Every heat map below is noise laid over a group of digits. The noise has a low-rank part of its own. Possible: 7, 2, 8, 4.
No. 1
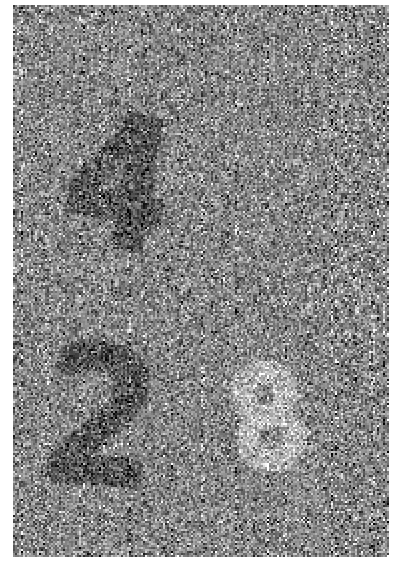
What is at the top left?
4
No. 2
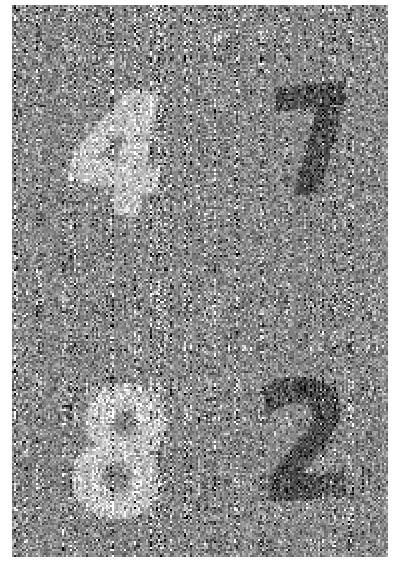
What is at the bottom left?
8
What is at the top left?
4
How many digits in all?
4
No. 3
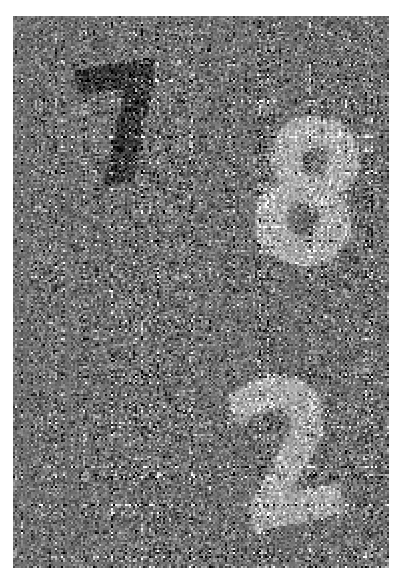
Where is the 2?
bottom right
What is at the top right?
8
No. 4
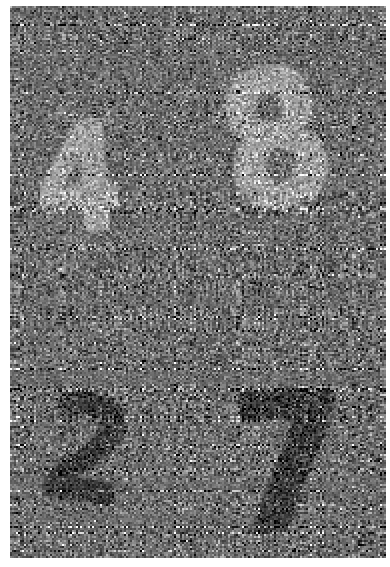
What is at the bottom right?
7
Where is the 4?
top left
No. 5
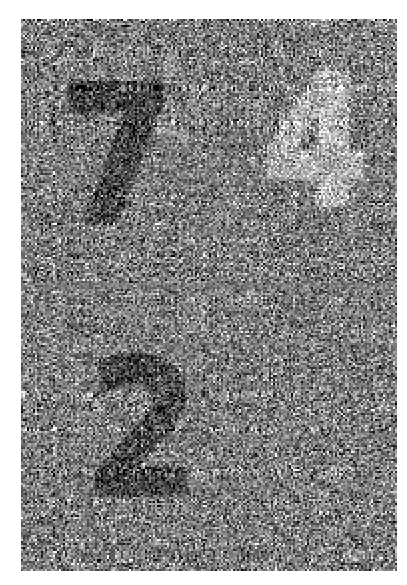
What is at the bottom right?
nothing
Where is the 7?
top left
